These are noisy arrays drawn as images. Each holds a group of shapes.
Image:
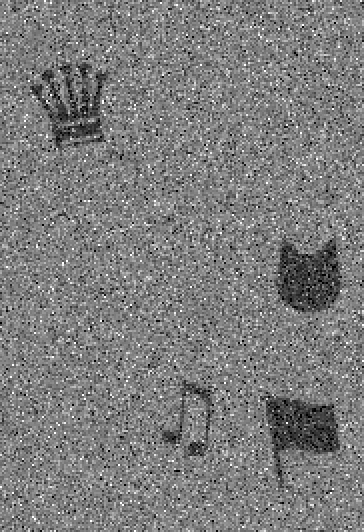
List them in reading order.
top left: chess queen; middle right: cat's head; bottom middle: pair of musical notes; bottom right: flag
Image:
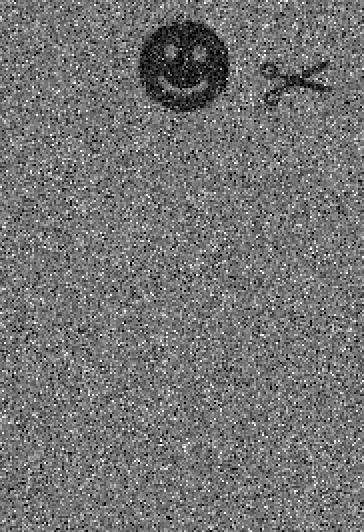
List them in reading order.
top middle: smiling face; top right: pair of scissors
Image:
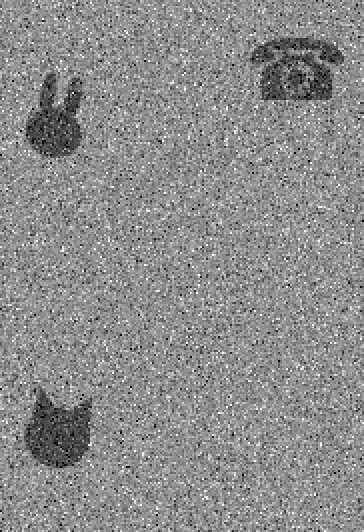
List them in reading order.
top left: rabbit's head; top right: telephone; bottom left: cat's head
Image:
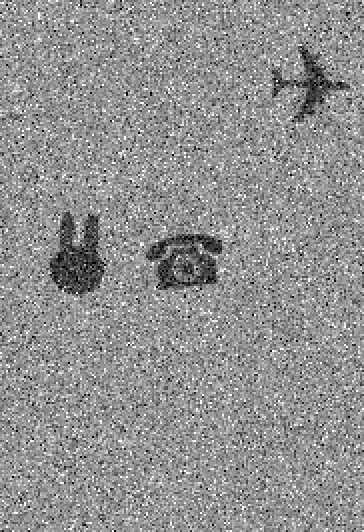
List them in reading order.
top right: airplane; middle left: rabbit's head; centre: telephone
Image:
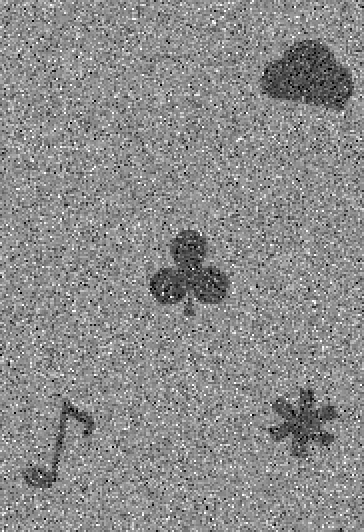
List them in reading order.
top right: cloud; centre: club; bottom left: musical note; bottom right: asterisk
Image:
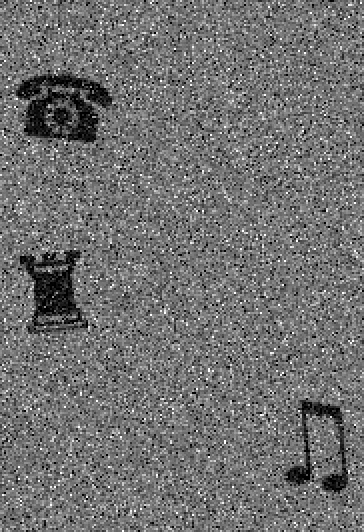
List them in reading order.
top left: telephone; middle left: chess rook; bottom right: pair of musical notes
